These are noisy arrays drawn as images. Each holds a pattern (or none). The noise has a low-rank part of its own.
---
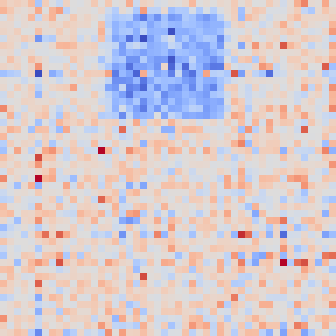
one block
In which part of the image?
top middle
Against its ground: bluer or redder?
bluer
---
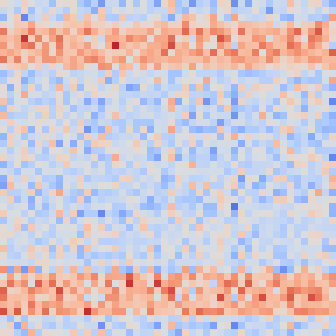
bands of rows
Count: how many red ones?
2
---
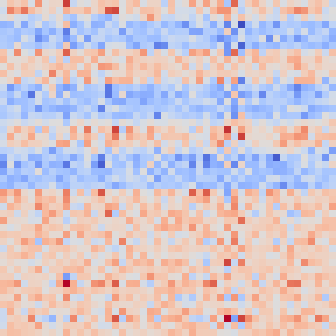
bands of rows
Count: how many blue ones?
3
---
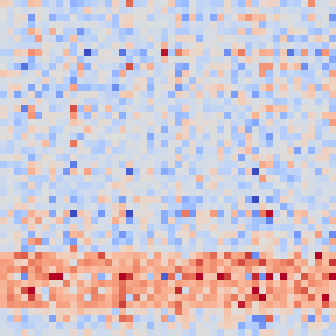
one band of rows
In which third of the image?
bottom
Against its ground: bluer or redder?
redder
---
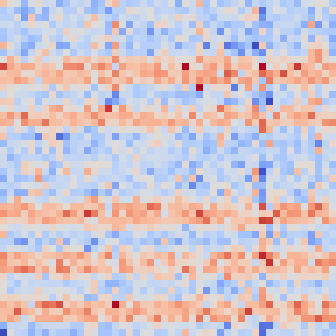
bands of rows
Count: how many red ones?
5
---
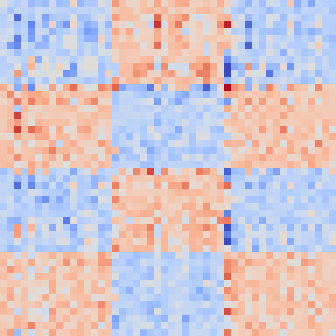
a checkerboard
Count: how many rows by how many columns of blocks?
4 by 3
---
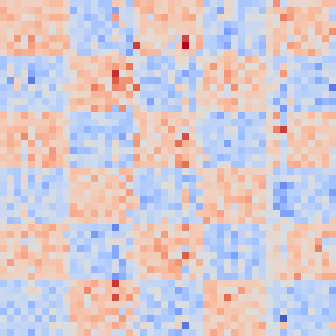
a checkerboard
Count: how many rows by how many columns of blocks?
6 by 5
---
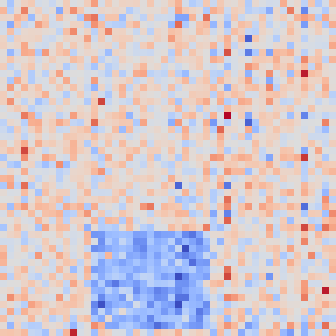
one block
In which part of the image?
bottom middle
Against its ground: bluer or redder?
bluer
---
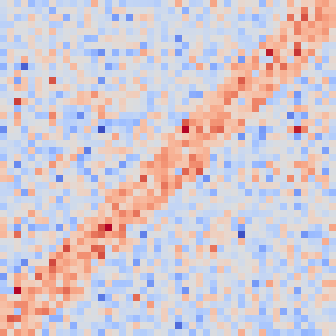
a diagonal band
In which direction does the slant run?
bottom left to top right
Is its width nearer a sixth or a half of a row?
a sixth
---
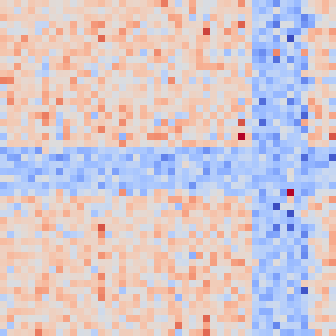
bands of rows crossing bands of columns
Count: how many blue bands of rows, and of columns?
1 and 1
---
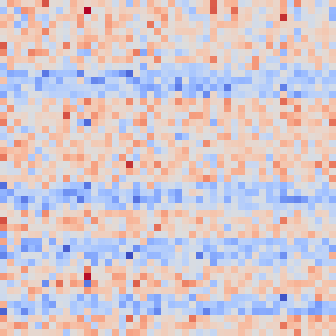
bands of rows
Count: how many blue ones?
4
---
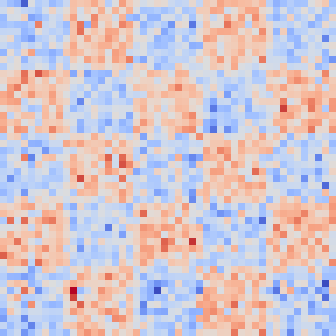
a checkerboard
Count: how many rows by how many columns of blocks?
5 by 5
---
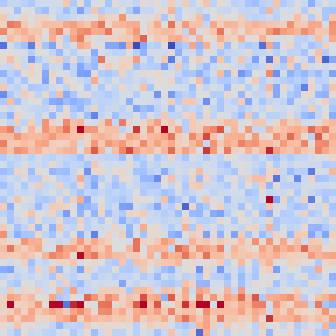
bands of rows
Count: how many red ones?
4
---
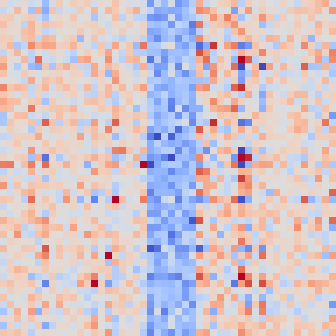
one band of columns
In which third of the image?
middle
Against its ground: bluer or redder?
bluer
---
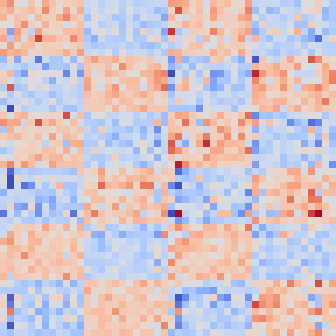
a checkerboard
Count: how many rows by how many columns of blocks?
6 by 4
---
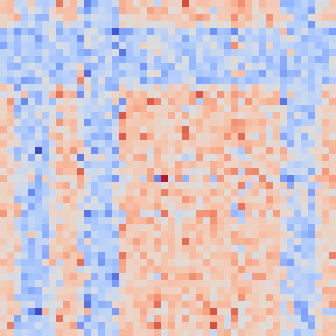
bands of rows crossing bands of columns
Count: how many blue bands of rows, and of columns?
1 and 3
